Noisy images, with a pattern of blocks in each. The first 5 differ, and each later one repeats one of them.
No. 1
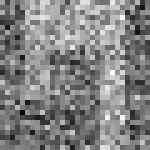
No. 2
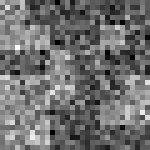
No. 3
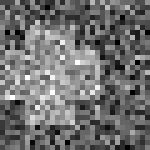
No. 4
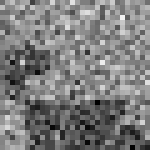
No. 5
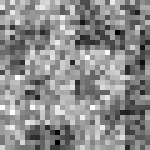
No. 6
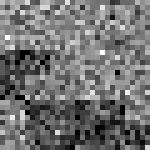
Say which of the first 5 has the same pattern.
4
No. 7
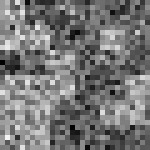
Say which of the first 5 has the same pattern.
2
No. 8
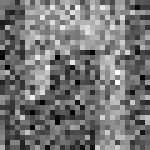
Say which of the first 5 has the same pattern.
1
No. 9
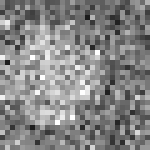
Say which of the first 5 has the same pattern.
3
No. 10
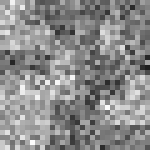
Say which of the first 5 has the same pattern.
2
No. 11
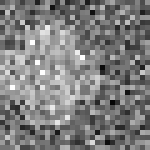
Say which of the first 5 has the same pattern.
3
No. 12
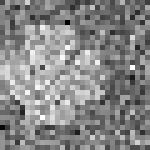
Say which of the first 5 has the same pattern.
3
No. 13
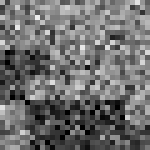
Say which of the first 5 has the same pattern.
4
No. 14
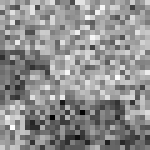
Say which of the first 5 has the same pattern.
4
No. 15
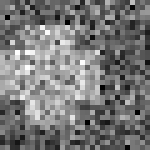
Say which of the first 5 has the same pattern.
3
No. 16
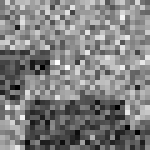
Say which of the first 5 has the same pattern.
4
